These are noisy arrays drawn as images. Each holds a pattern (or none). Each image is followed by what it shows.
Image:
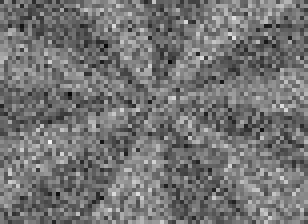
spokes from one point
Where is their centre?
centre
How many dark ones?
7
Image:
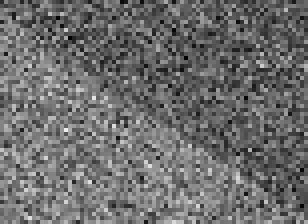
a sharp edge
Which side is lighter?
bottom left
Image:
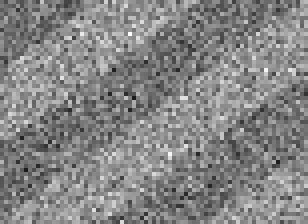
diagonal stripes
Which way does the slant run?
bottom left to top right
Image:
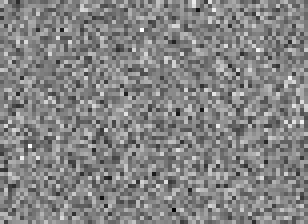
only noise
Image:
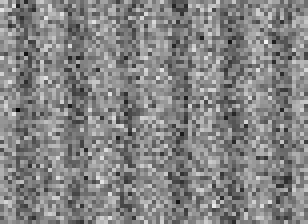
vertical stripes
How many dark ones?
6
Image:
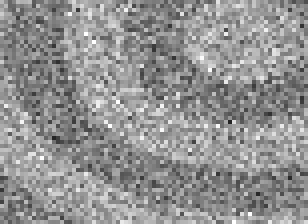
rings round one point
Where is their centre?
top right
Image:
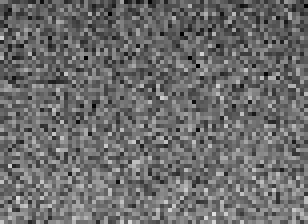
a smooth slope
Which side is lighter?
bottom
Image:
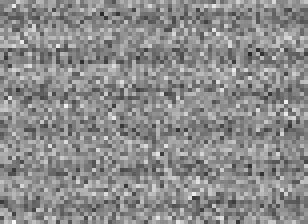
horizontal stripes
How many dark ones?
6
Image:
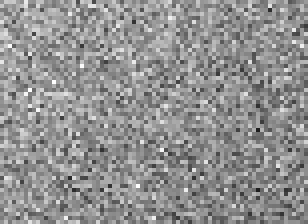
a smooth slope
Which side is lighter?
top left
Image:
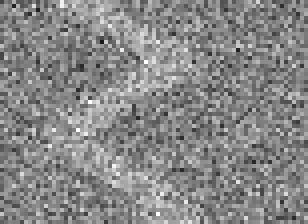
a wavy band
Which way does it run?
top to bottom
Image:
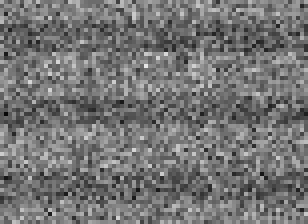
horizontal stripes
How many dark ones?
3
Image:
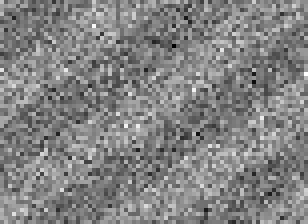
diagonal stripes
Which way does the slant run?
bottom left to top right
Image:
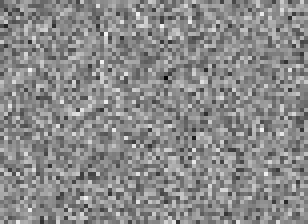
only noise
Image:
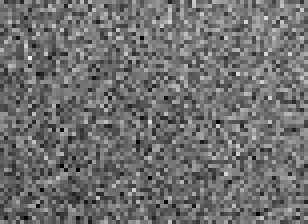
a smooth slope
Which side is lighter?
top right
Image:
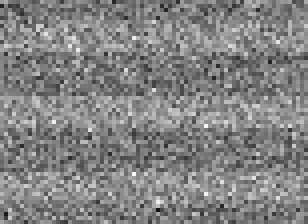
horizontal stripes
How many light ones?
3
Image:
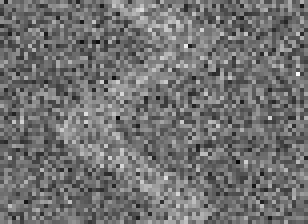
a wavy band
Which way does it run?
top to bottom
